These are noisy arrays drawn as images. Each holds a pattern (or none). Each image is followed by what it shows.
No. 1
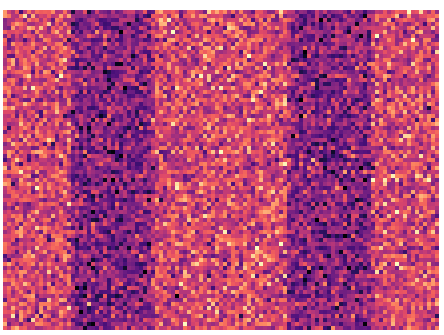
vertical stripes
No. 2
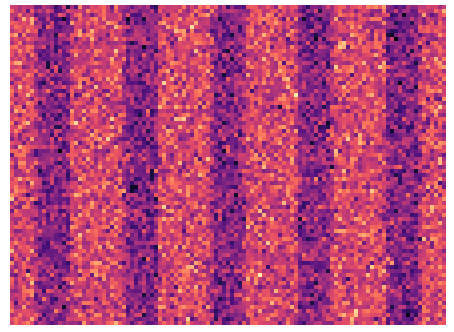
vertical stripes
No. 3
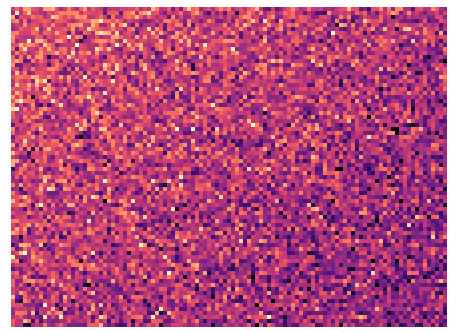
a smooth slope
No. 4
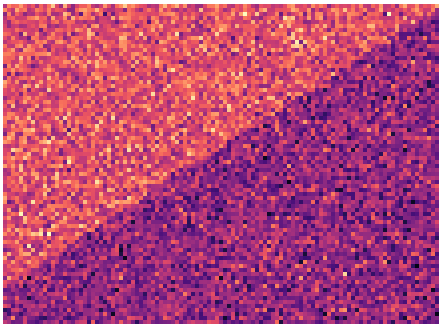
a sharp edge
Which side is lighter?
top left
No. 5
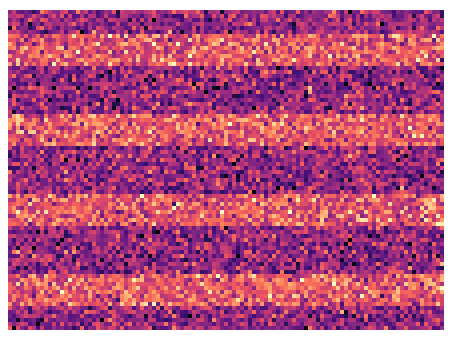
horizontal stripes
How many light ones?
4
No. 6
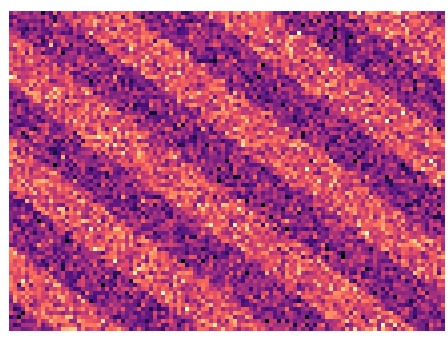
diagonal stripes
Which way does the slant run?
top left to bottom right
